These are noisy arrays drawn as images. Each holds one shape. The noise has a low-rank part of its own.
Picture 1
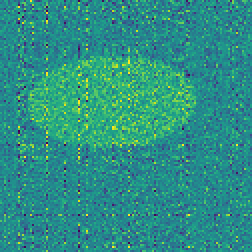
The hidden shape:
ellipse
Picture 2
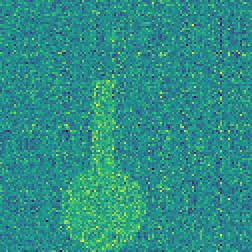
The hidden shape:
lollipop
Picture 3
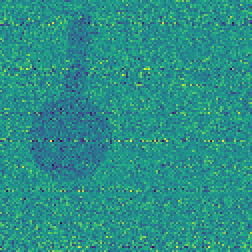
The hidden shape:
lollipop
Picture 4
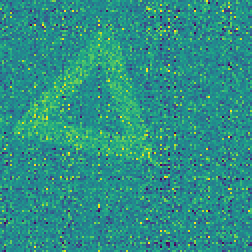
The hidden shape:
triangle frame
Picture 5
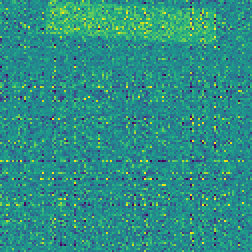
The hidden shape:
bar
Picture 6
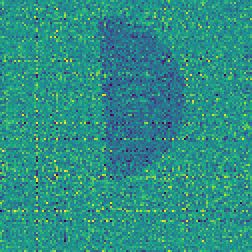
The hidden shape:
half disc
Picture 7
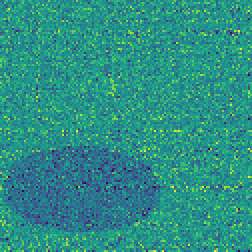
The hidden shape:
ellipse
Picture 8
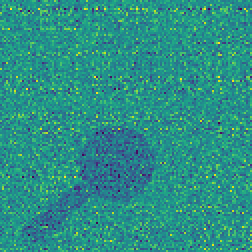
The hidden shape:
lollipop
